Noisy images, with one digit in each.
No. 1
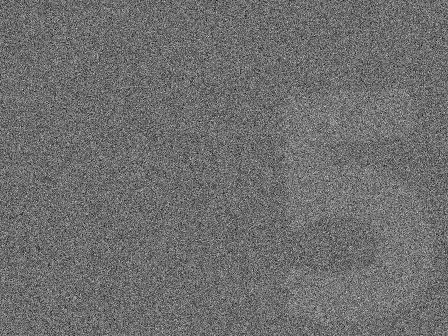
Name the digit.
5
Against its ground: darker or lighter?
lighter
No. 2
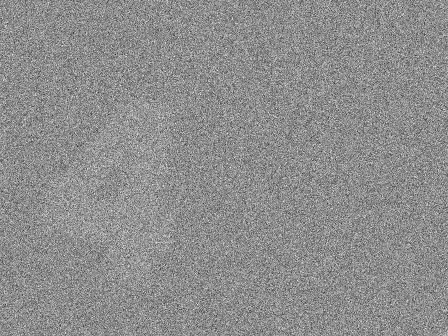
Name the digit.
4
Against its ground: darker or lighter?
lighter
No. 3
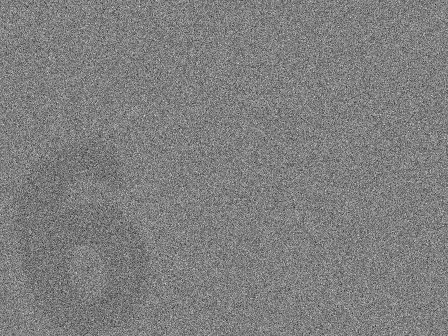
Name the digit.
6
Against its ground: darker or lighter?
darker
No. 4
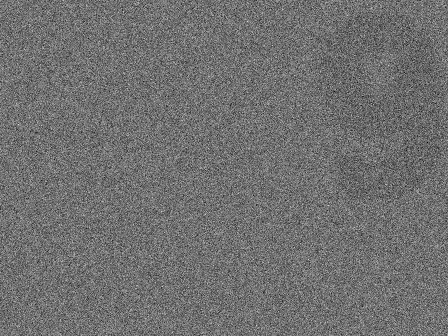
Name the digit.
9
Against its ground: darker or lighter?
darker
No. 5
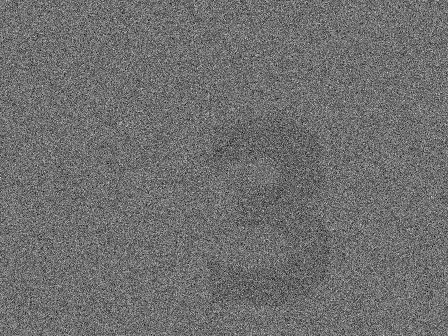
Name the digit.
3
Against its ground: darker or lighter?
darker
